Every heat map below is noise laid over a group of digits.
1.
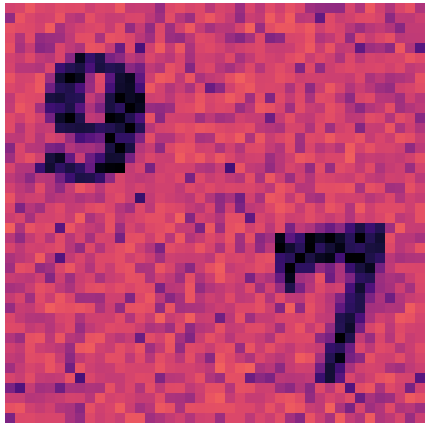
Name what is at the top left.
9
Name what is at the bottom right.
7
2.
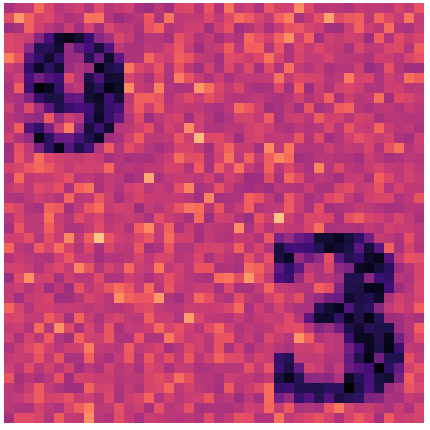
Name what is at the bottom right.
3
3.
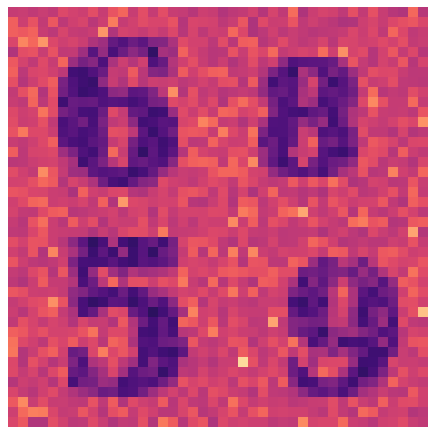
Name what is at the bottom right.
9
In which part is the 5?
bottom left
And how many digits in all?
4
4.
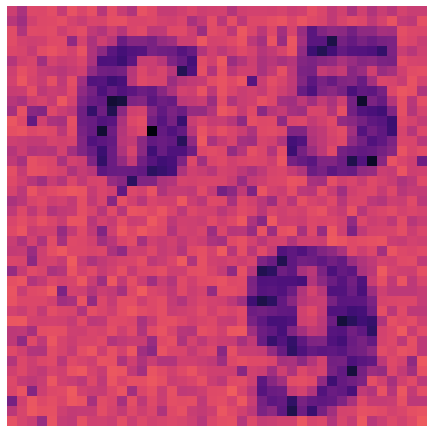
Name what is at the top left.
6
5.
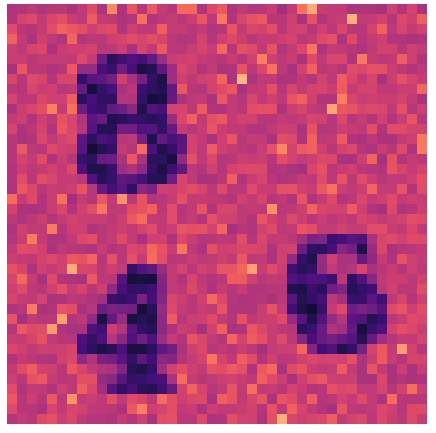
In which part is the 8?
top left
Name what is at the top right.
nothing
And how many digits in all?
3
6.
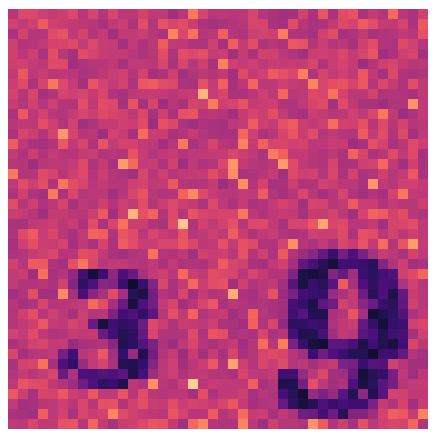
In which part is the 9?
bottom right
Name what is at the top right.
nothing
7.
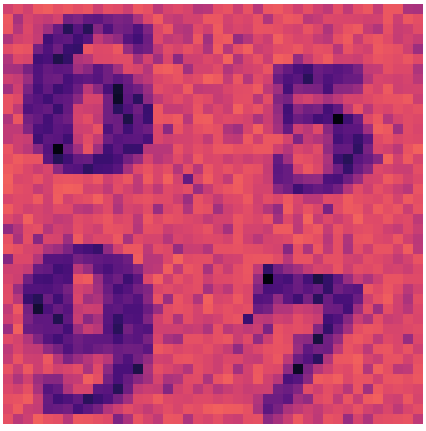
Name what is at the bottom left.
9
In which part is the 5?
top right
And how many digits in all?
4
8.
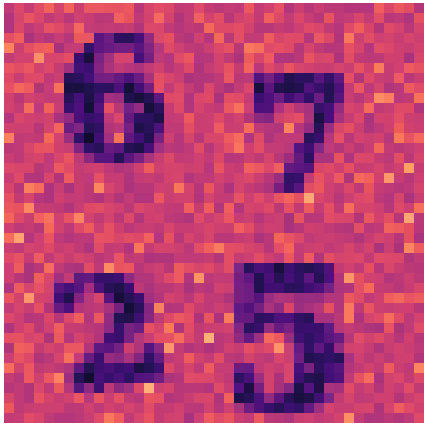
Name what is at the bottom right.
5
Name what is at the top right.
7
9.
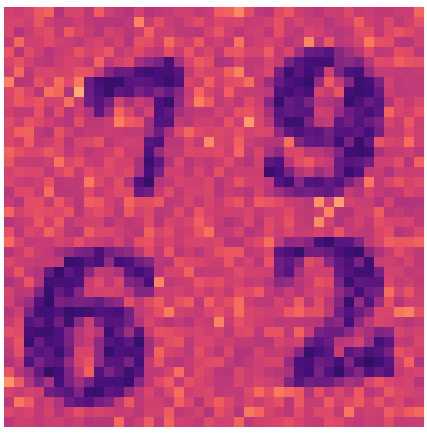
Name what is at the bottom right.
2
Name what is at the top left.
7
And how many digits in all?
4
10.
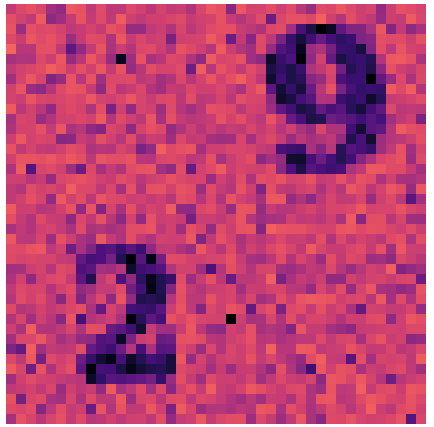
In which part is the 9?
top right
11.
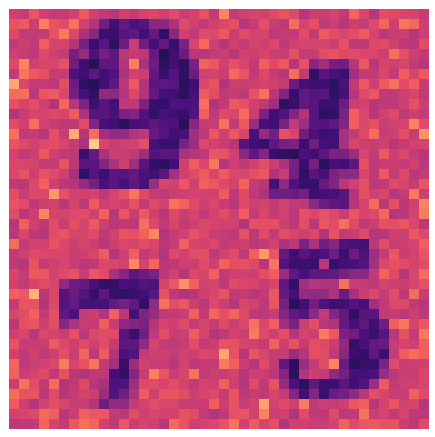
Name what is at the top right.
4
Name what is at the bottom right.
5
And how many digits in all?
4
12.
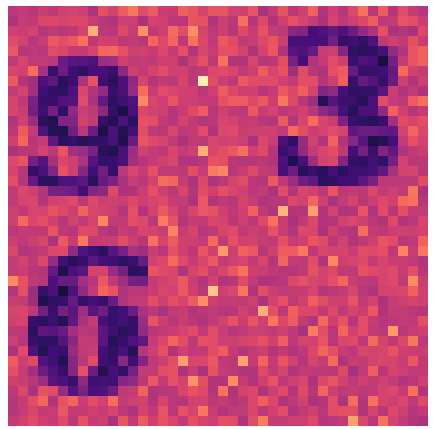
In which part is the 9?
top left
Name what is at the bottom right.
nothing
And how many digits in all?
3
